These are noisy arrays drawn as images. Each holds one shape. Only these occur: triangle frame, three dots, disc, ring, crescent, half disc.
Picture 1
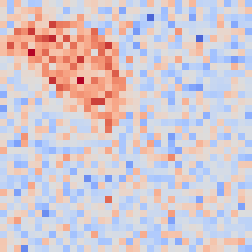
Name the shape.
half disc
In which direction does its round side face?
up and right
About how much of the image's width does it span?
half
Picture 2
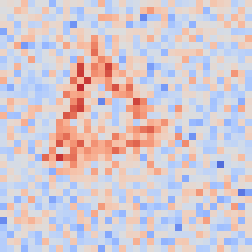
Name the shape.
triangle frame
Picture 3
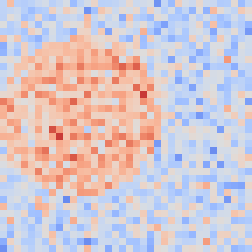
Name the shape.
disc
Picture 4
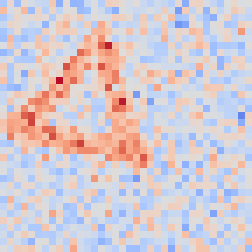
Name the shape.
triangle frame
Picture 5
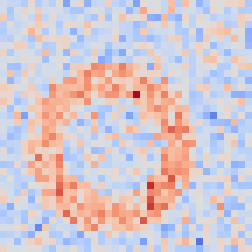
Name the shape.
ring
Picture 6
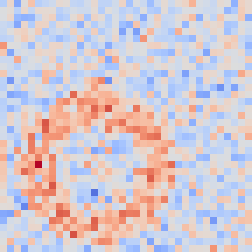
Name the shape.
ring
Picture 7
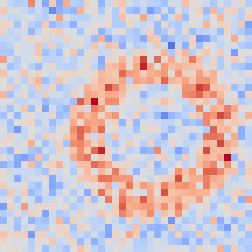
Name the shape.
ring
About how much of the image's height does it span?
two thirds
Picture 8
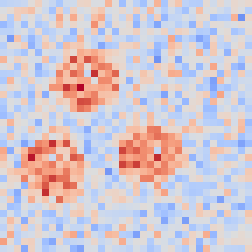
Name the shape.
three dots
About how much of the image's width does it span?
two thirds
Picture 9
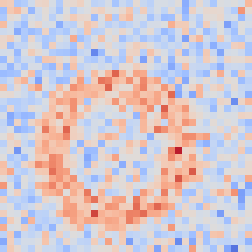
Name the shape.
ring
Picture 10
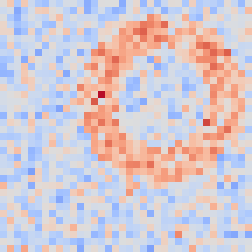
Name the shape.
ring
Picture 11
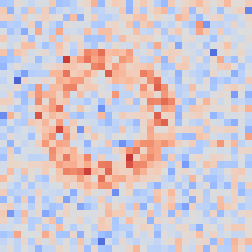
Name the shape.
ring
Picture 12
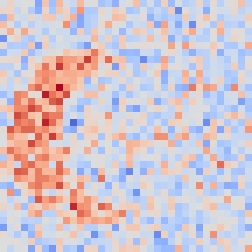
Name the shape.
crescent
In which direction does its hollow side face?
right
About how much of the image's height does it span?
two thirds
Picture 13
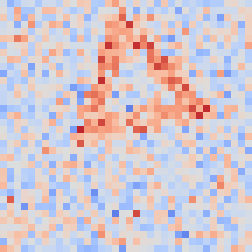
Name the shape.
triangle frame
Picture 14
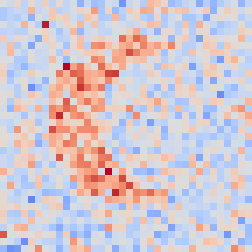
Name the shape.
crescent
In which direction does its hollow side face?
right
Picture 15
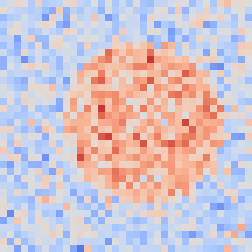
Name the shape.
disc
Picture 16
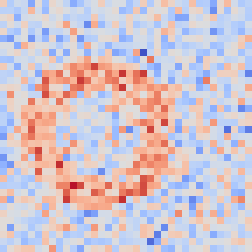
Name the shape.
ring
